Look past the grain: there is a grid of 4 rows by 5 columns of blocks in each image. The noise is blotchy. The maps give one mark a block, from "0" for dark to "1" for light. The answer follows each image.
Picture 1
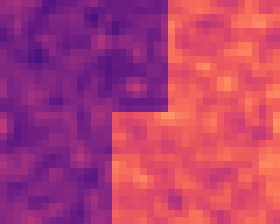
00011
00011
00111
00111
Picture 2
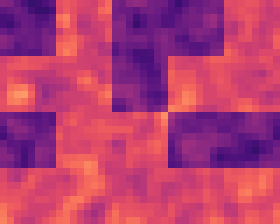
01001
11011
01100
11111
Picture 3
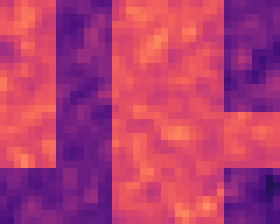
10110
10110
10111
00110
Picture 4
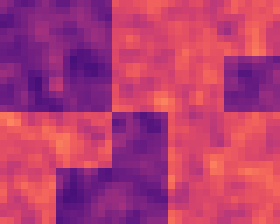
00111
00110
11011
10011
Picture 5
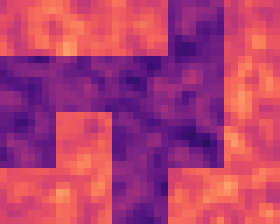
11101
00001
01001
11011
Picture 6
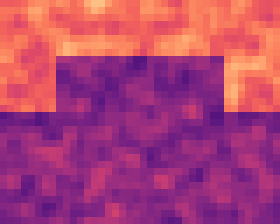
11111
10001
00000
00000
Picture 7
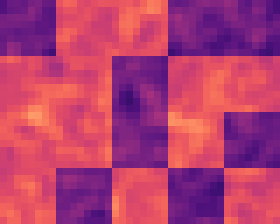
01100
11011
11010
10101
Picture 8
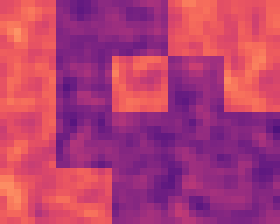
10011
10101
10000
11000
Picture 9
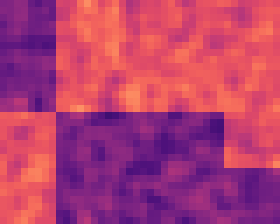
01111
01111
10001
10000
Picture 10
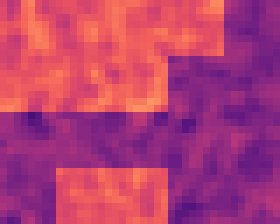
11110
11100
00000
01100
